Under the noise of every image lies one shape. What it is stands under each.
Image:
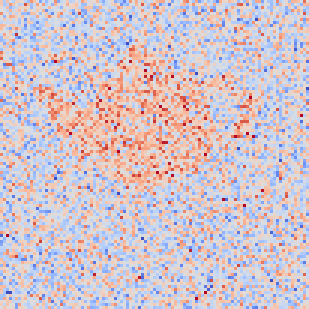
teapot
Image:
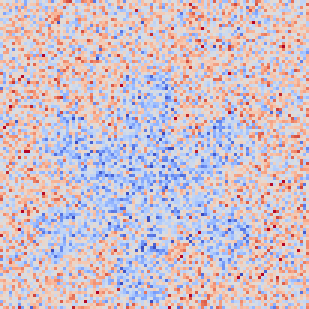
asterisk
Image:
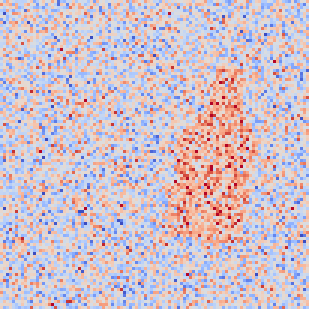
bottle
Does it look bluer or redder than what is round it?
redder
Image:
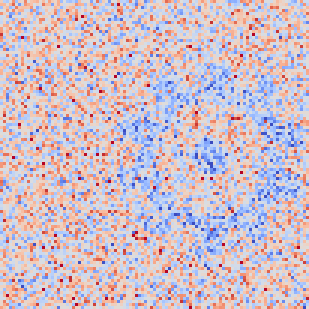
gear
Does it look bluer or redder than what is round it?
bluer
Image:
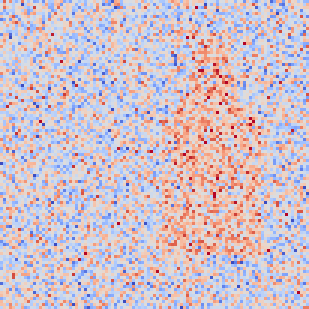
bottle
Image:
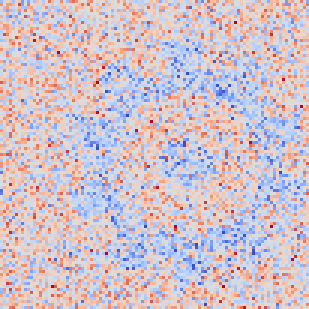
gear
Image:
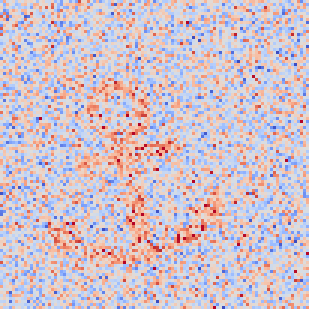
anchor
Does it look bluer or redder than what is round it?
redder
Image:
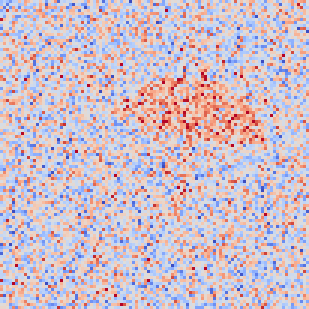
umbrella
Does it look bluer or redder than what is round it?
redder
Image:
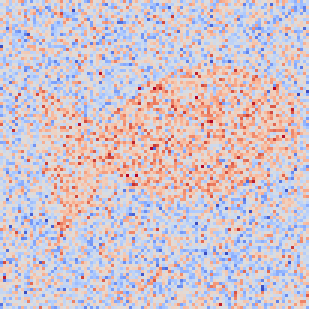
fish
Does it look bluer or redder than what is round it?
redder
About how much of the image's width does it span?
nearly all
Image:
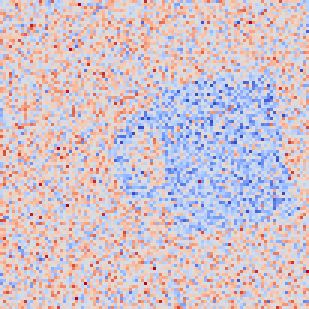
cup
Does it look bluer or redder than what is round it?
bluer
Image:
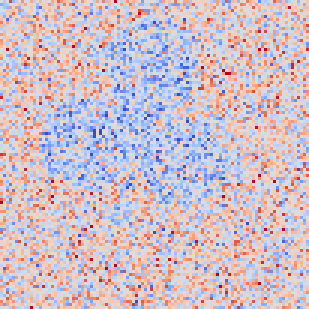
club
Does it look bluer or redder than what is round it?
bluer
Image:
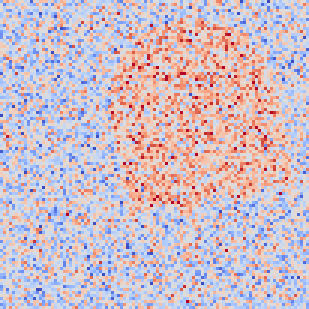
ghost
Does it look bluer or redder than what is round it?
redder
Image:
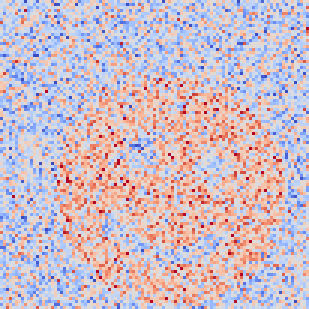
smiling face
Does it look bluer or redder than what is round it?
redder
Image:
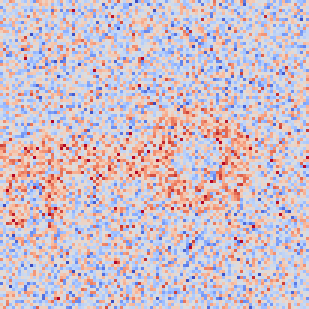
key
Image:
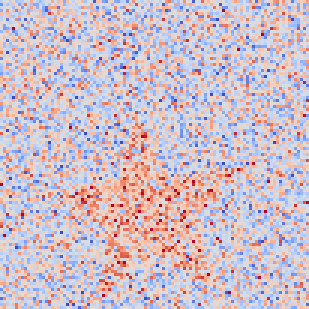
star
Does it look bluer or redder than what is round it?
redder
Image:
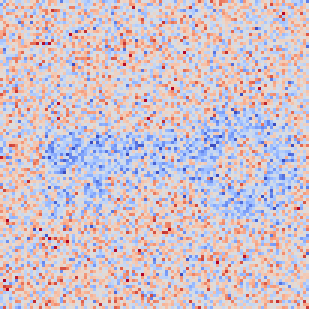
key
